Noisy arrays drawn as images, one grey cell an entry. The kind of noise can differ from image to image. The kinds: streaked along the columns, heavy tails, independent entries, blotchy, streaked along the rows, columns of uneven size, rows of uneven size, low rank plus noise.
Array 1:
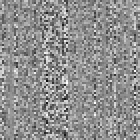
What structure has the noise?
columns of uneven size
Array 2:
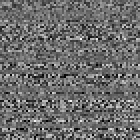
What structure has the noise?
rows of uneven size
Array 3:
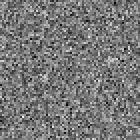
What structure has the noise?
independent entries
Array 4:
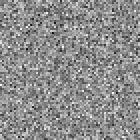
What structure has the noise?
independent entries
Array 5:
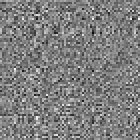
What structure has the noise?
low rank plus noise
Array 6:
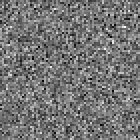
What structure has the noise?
independent entries
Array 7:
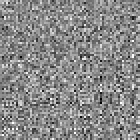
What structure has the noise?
low rank plus noise
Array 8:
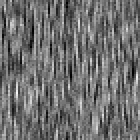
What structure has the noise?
streaked along the columns
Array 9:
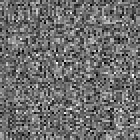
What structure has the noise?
low rank plus noise
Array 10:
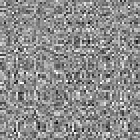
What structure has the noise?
low rank plus noise
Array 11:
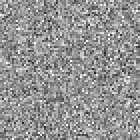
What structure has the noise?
independent entries
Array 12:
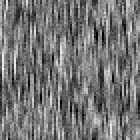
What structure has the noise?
streaked along the columns
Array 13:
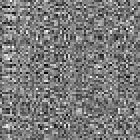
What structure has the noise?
low rank plus noise
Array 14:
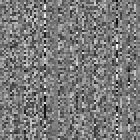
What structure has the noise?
columns of uneven size
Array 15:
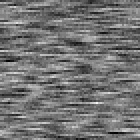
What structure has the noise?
streaked along the rows
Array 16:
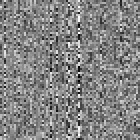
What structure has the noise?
columns of uneven size
